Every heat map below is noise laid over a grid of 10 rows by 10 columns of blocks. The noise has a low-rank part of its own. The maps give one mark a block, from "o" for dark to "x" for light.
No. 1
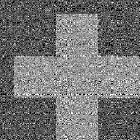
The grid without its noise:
oooooooooo
ooooxxxooo
ooooxxxooo
ooooxxxooo
oxxxxxxxxx
oxxxxxxxxx
oxxxxxxxxx
ooooxxxooo
ooooxxxooo
ooooxxxooo
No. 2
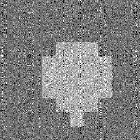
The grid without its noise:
oooooooooo
oooooooooo
oooooooooo
ooooxxxooo
oooxxxxxoo
oooxxxxxoo
oooxxxxxoo
ooooxxxooo
oooooxoooo
oooooooooo
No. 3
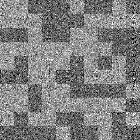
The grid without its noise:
xxoooxooxo
xxxoooxxxx
ooxooxxooo
xxxxxxxxoo
xoxxxoxoxo
ooxxooxxxo
xxoxxoooox
xxoxxxxxxo
xoxxooxxox
ooooxooxoo
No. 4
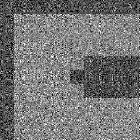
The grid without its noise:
oooooooooo
oxxxxxxxxx
oxxxxxxxxx
oxxxxxxxxx
oxxxxxoooo
oxxxxooooo
oxxxxxoooo
oxxxxxxxxx
oxxxxxxxxx
oxxxxxxxxx
